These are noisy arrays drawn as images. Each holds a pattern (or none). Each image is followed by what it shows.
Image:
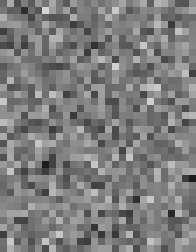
only noise
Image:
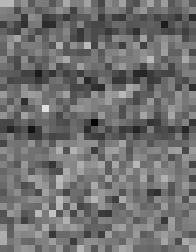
bands of rows
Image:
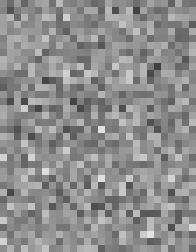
only noise
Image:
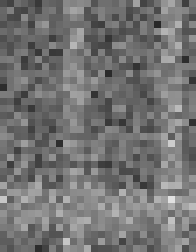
bands of rows crossing bands of columns
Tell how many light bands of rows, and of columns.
1 and 2
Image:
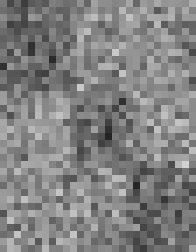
blocks along the diagonal
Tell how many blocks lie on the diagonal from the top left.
3
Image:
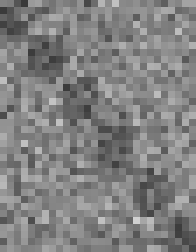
blocks along the diagonal
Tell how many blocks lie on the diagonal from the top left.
6
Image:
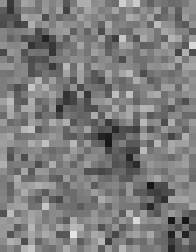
blocks along the diagonal
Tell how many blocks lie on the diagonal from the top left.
6
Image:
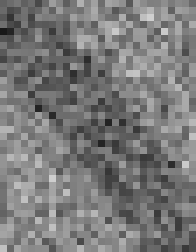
a diagonal band
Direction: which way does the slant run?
top left to bottom right
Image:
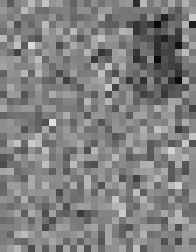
one block
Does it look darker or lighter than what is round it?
darker
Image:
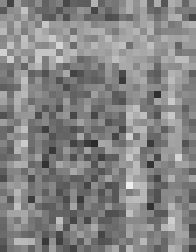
bands of rows crossing bands of columns
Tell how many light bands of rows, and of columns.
1 and 3
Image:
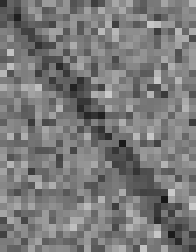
a diagonal band
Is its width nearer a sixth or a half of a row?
a sixth
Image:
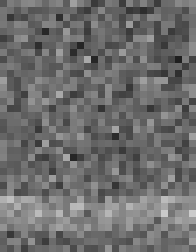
one band of rows
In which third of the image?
bottom
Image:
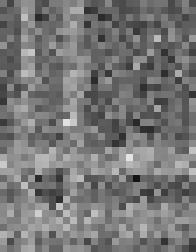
bands of rows crossing bands of columns
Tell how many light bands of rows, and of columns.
2 and 2
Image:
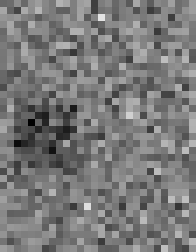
one block
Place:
middle left
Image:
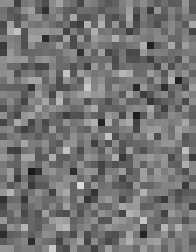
only noise
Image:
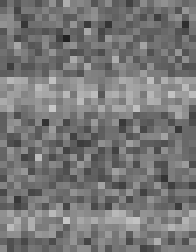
bands of rows
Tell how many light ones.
2
